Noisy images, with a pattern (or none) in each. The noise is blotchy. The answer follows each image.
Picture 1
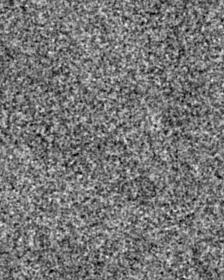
spokes from one point
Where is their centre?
bottom right
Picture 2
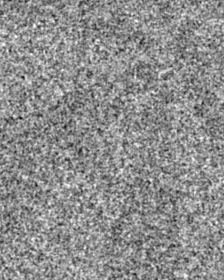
spokes from one point
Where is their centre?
top right
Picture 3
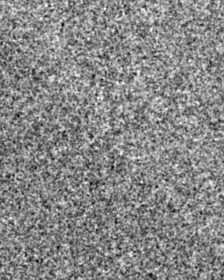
a sharp edge
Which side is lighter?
top right
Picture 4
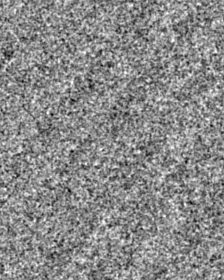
diagonal stripes
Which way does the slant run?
bottom left to top right
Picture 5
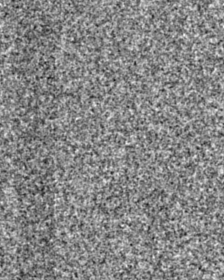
one vertical stripe
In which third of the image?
left
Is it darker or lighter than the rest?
darker
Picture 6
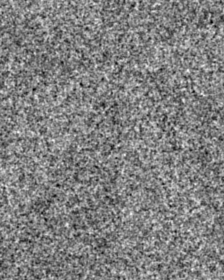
spokes from one point
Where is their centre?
top middle
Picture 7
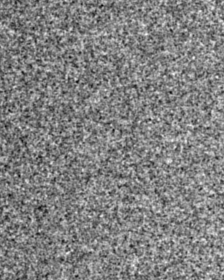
a smooth slope
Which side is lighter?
right
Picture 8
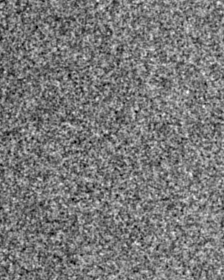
a smooth slope
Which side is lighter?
right
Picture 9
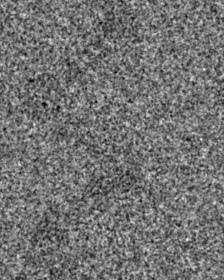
a wavy band
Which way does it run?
top to bottom
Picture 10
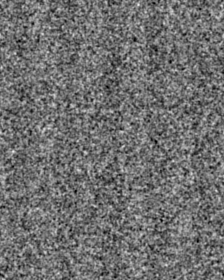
vertical stripes
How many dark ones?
5
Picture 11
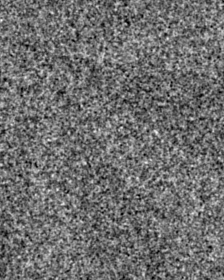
spokes from one point
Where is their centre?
top left
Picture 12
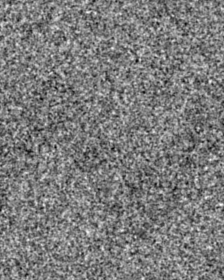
a wavy band
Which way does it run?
left to right
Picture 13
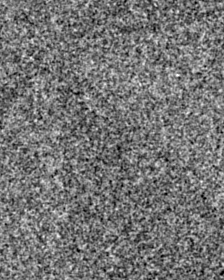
spokes from one point
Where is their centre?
top left
